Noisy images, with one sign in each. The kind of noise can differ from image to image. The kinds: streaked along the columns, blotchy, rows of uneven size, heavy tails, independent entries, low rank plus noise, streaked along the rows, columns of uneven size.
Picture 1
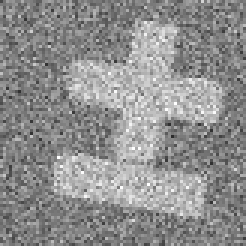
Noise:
independent entries
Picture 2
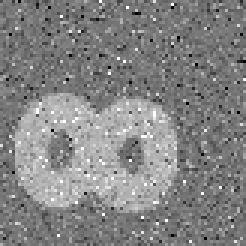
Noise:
heavy tails
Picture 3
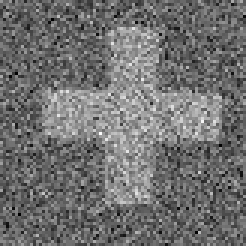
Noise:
independent entries
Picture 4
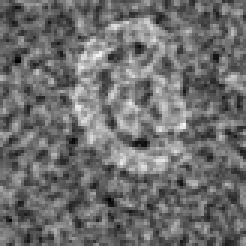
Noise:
blotchy
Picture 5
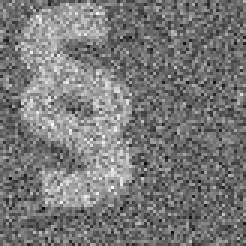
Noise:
independent entries
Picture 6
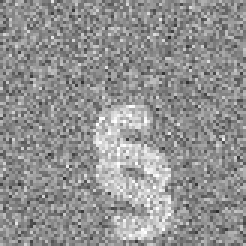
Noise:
independent entries
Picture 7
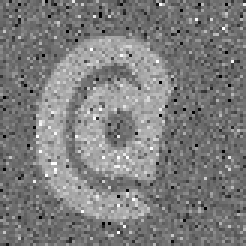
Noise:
heavy tails
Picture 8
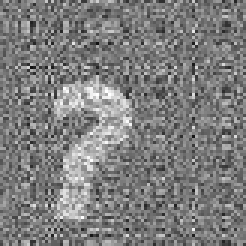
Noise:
low rank plus noise
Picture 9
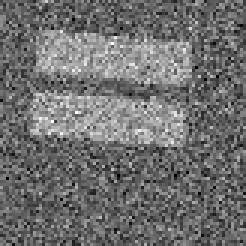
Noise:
independent entries
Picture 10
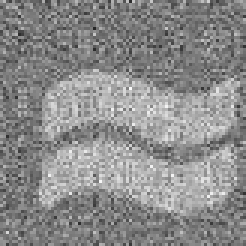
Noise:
low rank plus noise
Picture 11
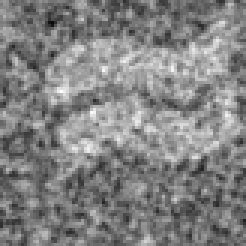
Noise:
blotchy
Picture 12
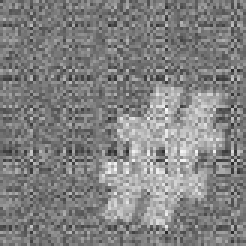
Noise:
low rank plus noise
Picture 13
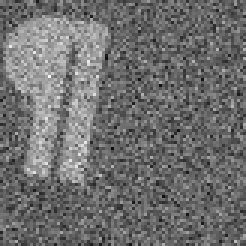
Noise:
independent entries
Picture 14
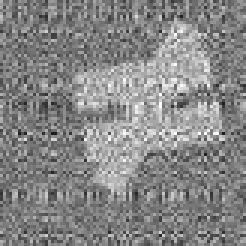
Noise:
low rank plus noise
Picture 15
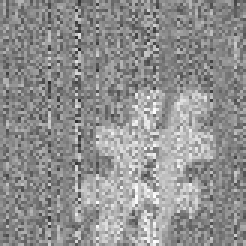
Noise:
columns of uneven size
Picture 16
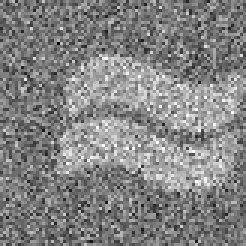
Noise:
independent entries
